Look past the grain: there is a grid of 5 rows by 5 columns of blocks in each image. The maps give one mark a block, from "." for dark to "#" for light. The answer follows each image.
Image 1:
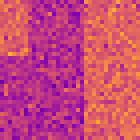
# . . # #
# . . # #
. . . # #
. . . # #
. . . # #
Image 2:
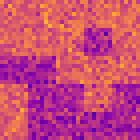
# # # # #
# # # . #
. . # # #
# . . # .
# . . . .
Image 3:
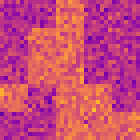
. . # . .
. # # . .
. # # . .
# . # # .
. . # # #
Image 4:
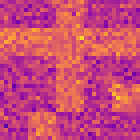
. . # . .
# # # # #
. . # . .
. . # . #
. # . . .
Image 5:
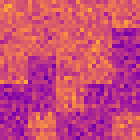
# # # # #
# # # # .
# . # # .
. . # . .
. # . . #
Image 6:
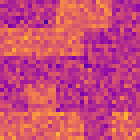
. . # # .
# # # . .
. . . . .
. # . . .
# # # . #
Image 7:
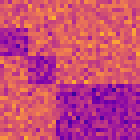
# # # # #
. # # # #
# . # # #
# # . . .
# # . . .
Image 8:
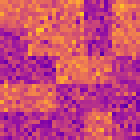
# # # . #
. # # . #
. . # # .
# # . . .
. . . # .
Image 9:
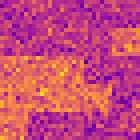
. . . . .
. . . . #
# # # . .
# # # # .
# . . . .
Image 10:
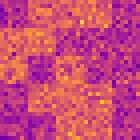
. # # # .
# # . . .
# . # . .
. # # # .
. . # # .
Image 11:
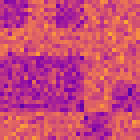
. # . # #
# # # # #
. . . # #
. . . # .
# # # . #
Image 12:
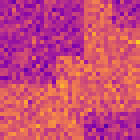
. . . # .
. . . # #
. . # # #
# # # # #
# # # . .
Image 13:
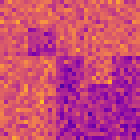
# # # # #
# . # # #
# # . # .
# # . . .
# # . . .
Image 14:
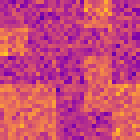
. . . # .
# . . . .
. . . # .
# # . # #
# # . . #
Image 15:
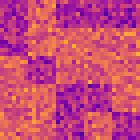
. # . . .
. # # # #
# . # # #
# # . . #
# # . # .
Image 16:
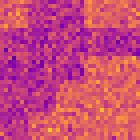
# . . # #
. . . . .
. . . # #
. . # # #
. # # # #
